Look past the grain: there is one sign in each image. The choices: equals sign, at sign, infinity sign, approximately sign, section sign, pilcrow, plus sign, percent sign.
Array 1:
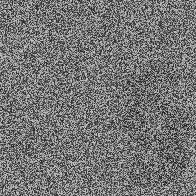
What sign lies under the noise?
section sign
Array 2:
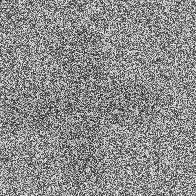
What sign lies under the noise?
plus sign
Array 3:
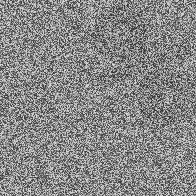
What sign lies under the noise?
percent sign
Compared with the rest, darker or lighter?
darker
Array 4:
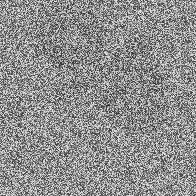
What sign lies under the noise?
percent sign
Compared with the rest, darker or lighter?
darker
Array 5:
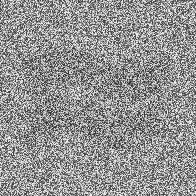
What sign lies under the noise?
approximately sign
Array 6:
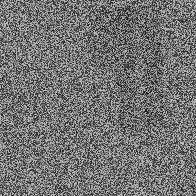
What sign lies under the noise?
pilcrow
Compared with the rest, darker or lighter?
darker
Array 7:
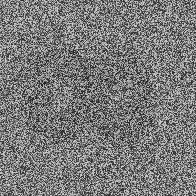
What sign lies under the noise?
infinity sign
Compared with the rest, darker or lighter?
darker
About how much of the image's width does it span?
two thirds
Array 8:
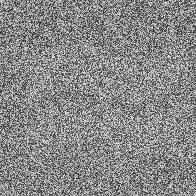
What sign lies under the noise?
approximately sign
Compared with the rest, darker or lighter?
lighter
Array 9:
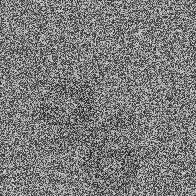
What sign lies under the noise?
percent sign
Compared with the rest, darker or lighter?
darker
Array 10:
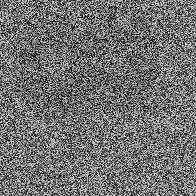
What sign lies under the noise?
infinity sign
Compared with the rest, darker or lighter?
darker
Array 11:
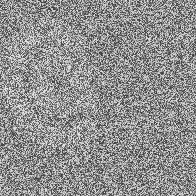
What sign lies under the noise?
at sign
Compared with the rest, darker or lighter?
lighter
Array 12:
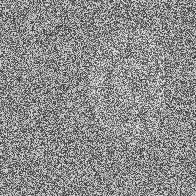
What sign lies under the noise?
at sign
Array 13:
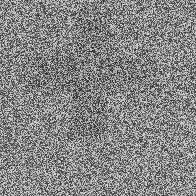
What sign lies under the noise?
plus sign
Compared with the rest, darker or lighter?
darker
